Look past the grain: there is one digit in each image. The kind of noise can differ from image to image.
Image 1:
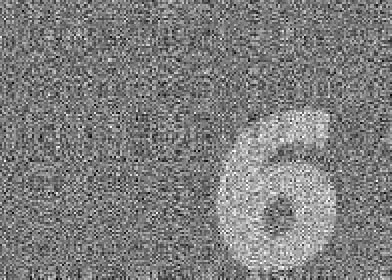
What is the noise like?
low rank plus noise
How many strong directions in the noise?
three or four
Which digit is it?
6
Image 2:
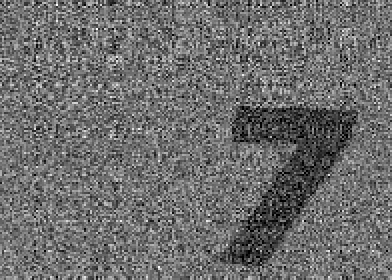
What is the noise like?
low rank plus noise
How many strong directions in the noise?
five to eight
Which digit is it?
7
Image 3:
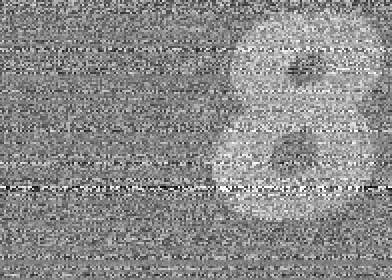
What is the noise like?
rows of uneven size
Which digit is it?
8
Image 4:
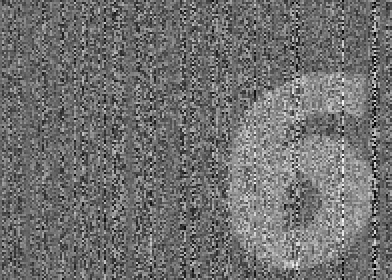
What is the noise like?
columns of uneven size
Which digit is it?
6
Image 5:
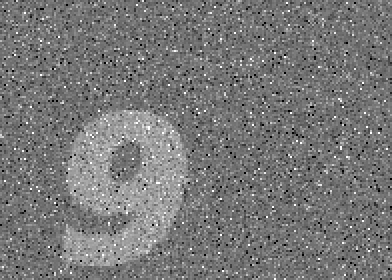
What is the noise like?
heavy tails
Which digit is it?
9
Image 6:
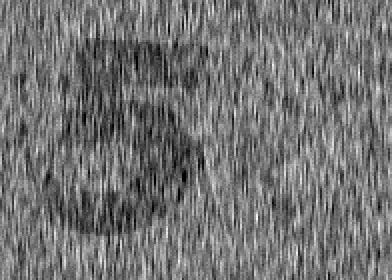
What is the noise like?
streaked along the columns
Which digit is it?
5
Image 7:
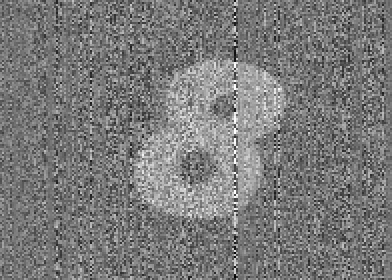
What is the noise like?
columns of uneven size
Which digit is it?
8
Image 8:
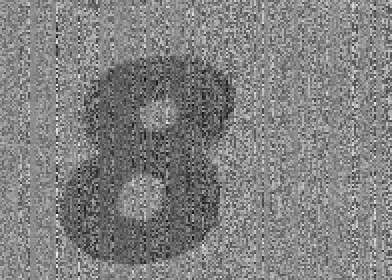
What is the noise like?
columns of uneven size
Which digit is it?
8
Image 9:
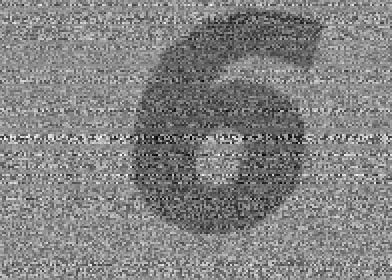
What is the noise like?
rows of uneven size
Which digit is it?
6
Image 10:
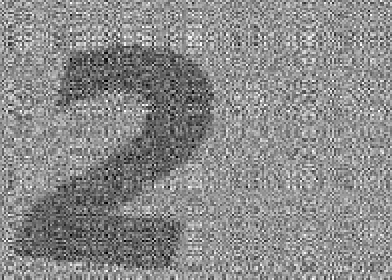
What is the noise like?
low rank plus noise
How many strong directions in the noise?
two
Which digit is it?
2
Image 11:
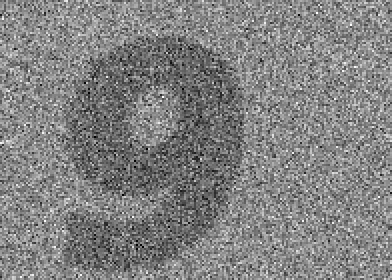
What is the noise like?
independent entries
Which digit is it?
9
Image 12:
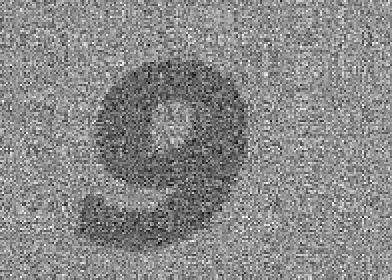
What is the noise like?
low rank plus noise
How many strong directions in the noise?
five to eight
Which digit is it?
9
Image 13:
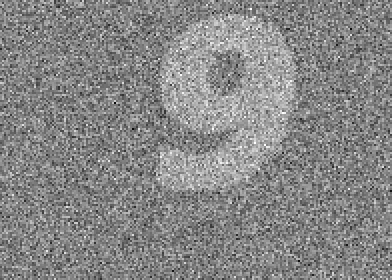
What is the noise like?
independent entries
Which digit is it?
9
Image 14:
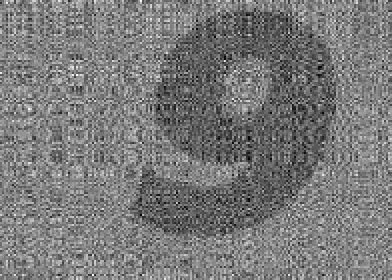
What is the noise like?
low rank plus noise
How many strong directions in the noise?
three or four
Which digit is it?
9
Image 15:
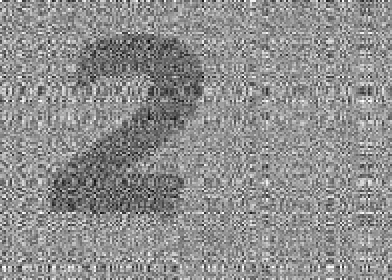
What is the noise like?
low rank plus noise
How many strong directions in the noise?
two
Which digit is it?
2
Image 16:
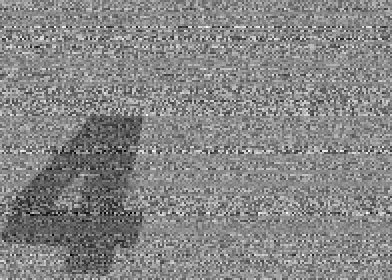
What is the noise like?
rows of uneven size
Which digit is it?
4
